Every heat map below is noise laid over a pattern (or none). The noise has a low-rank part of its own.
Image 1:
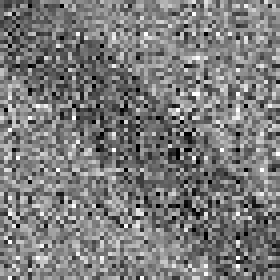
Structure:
a diagonal band
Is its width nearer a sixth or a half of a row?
a half
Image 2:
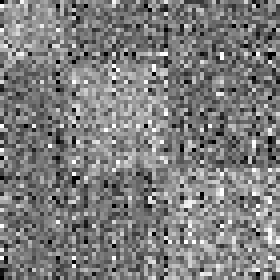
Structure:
blocks along the diagonal
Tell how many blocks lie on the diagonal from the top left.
3
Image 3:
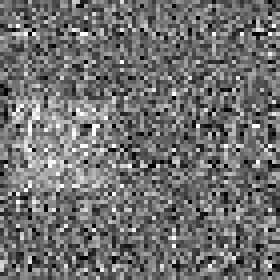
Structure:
one block
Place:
middle left
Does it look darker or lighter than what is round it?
lighter
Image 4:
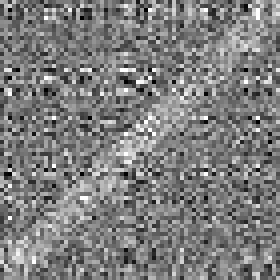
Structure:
a diagonal band
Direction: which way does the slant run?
bottom left to top right
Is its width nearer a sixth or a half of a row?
a sixth
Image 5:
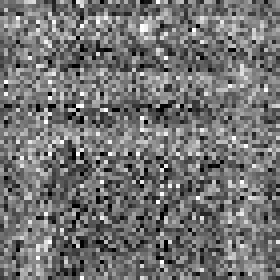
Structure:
bands of rows crossing bands of columns
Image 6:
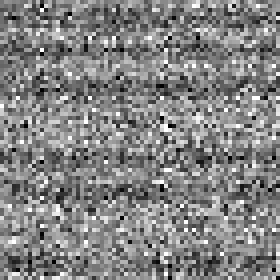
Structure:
bands of rows
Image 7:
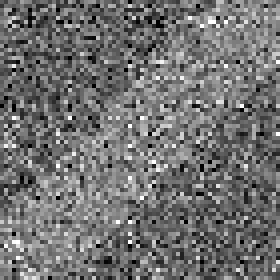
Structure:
a diagonal band
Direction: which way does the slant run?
bottom left to top right
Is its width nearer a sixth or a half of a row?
a half
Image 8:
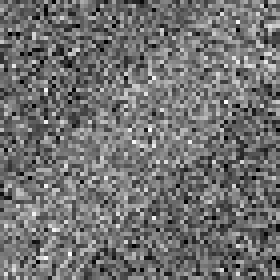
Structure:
a diagonal band
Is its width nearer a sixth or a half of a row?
a half
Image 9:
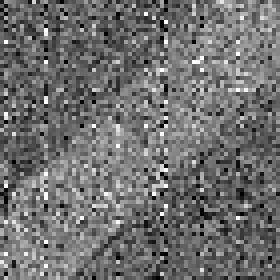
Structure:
a diagonal band
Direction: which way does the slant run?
bottom left to top right
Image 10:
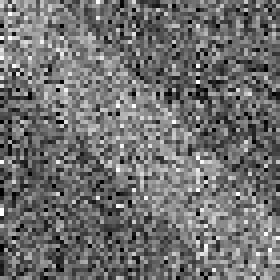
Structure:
a diagonal band
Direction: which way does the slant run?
top left to bottom right
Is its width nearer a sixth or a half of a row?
a half
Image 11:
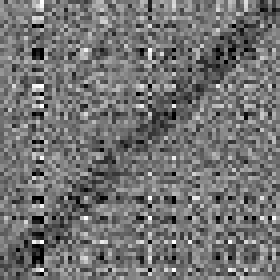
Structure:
a diagonal band
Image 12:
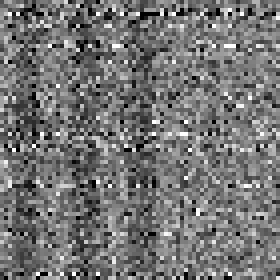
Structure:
bands of columns
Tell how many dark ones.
3
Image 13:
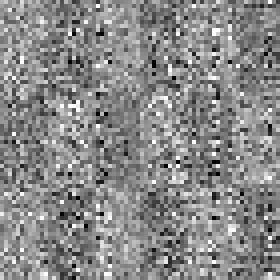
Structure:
a checkerboard
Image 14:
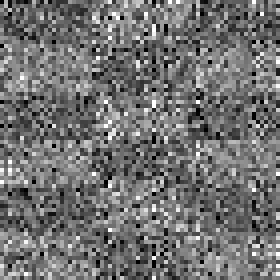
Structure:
a checkerboard
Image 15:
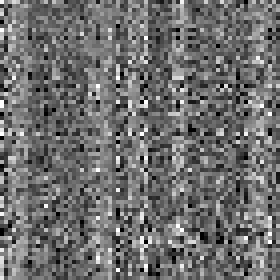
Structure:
bands of columns
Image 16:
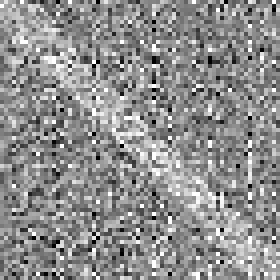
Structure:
a diagonal band
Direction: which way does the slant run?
top left to bottom right
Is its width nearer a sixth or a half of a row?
a sixth
